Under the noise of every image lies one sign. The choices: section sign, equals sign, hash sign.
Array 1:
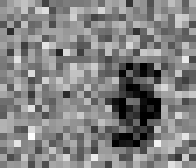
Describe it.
dark section sign
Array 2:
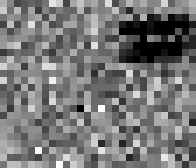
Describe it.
dark equals sign, top right
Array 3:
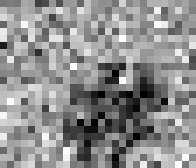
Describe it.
dark hash sign
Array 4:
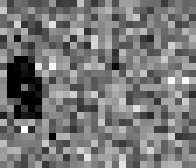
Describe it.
dark section sign, middle left
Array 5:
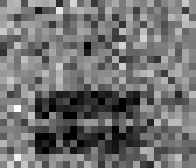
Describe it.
dark equals sign
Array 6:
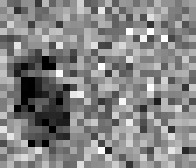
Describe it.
dark section sign
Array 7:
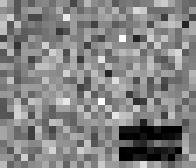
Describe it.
dark equals sign, bottom right
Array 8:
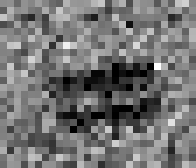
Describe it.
dark equals sign
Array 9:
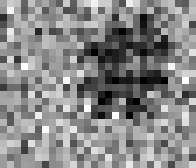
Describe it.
dark hash sign
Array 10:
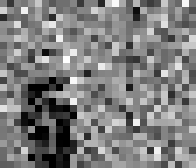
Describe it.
dark section sign
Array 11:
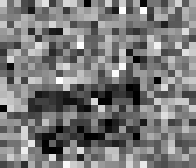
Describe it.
dark equals sign
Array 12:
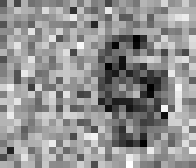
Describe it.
dark section sign
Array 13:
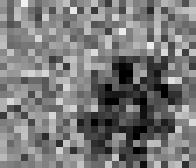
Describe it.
dark hash sign
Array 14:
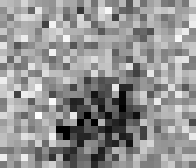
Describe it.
dark hash sign
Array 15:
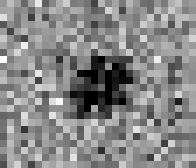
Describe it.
dark hash sign, centre
